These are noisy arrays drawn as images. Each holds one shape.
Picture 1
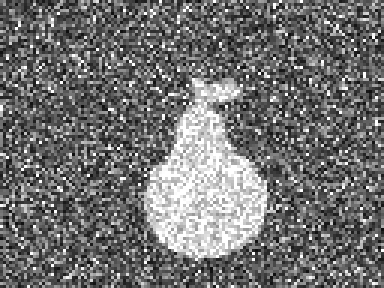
pear
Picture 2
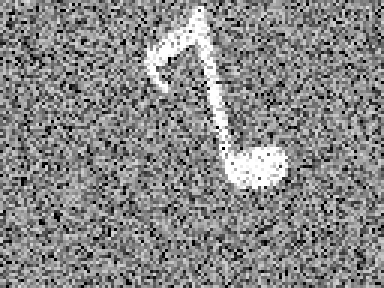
musical note
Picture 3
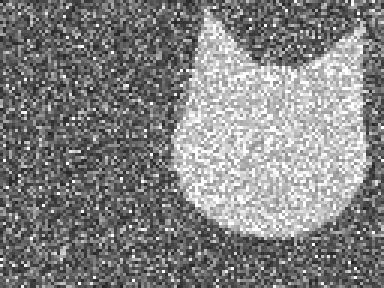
cat's head
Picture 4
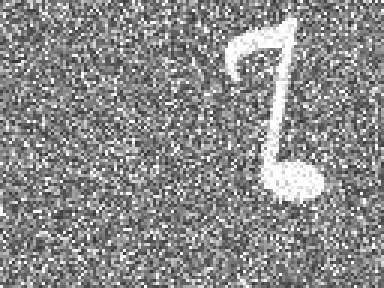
musical note
